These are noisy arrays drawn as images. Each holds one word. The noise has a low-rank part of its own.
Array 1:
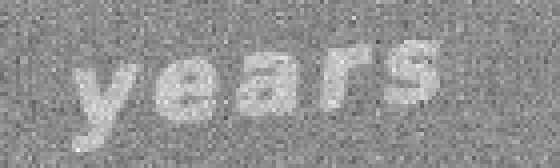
years
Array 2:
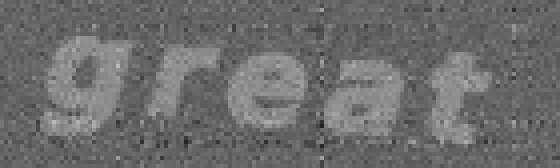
great
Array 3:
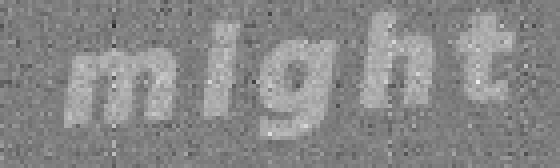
might
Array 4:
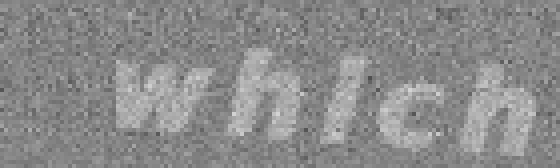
which
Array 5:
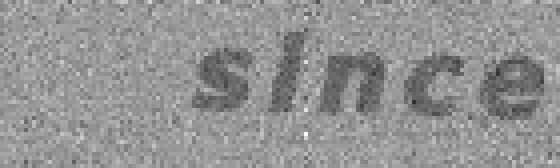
since
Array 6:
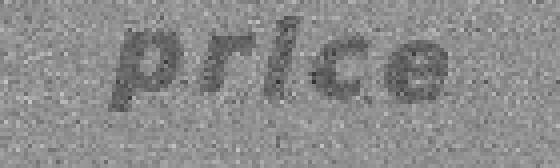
price
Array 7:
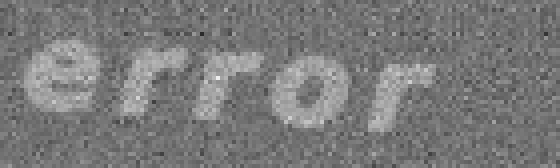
error
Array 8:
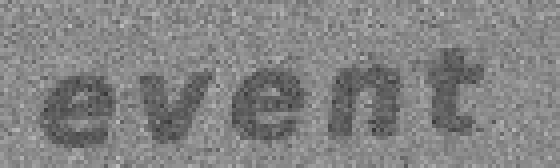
event
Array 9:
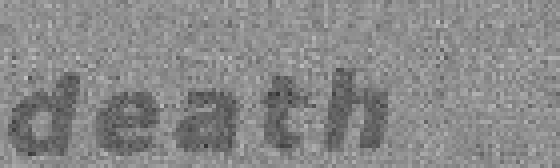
death
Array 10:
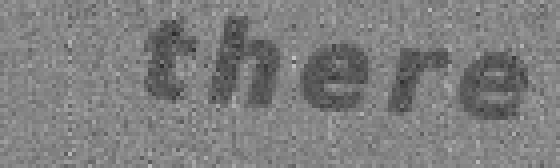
there
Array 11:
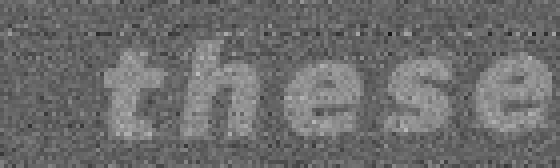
these
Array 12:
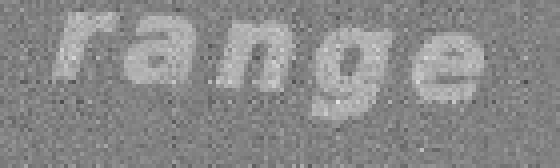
range
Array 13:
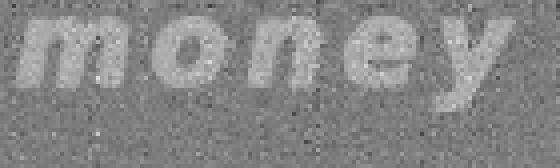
money
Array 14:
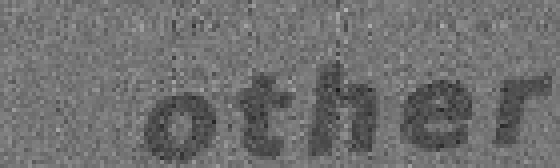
other
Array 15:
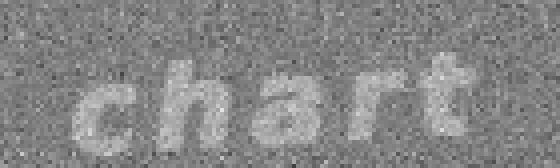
chart
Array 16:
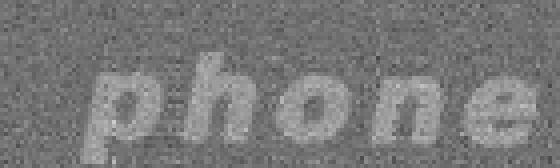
phone
